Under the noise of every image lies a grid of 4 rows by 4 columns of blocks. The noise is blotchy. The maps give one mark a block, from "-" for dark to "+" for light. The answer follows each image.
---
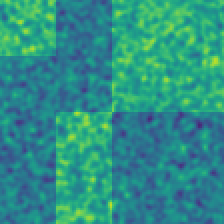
+-++
--++
-+--
-+--
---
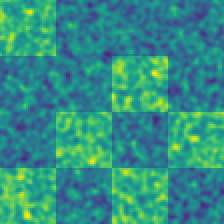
+---
--+-
-+-+
+-+-
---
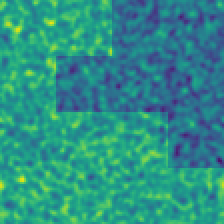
++--
+---
+++-
++++
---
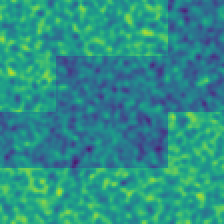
+++-
+---
---+
++++
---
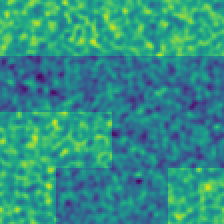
++++
----
++--
+--+
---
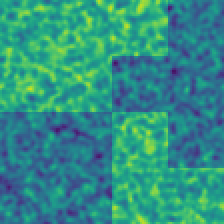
+++-
++--
--+-
--++
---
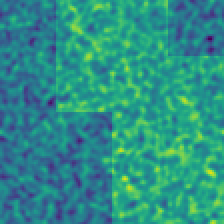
-++-
-+++
--++
--++
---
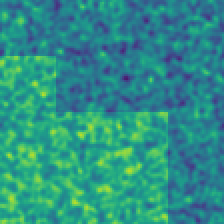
----
+---
+++-
+++-
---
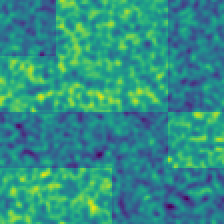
-++-
+++-
---+
++--
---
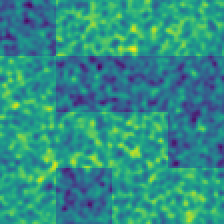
-+++
+---
+++-
+-++
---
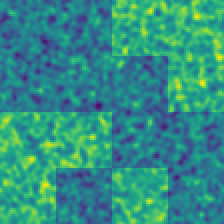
--++
---+
++--
+-+-
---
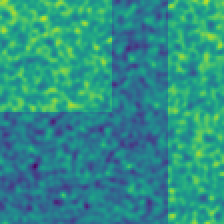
++-+
++-+
---+
---+
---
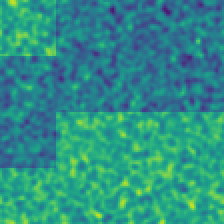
+---
----
-+++
++++
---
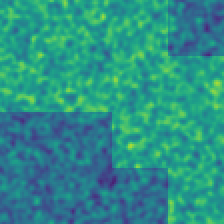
+++-
++++
--++
---+
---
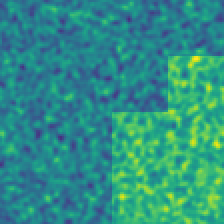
----
---+
--++
--++
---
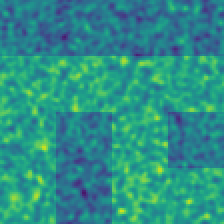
----
++++
+-+-
+-++
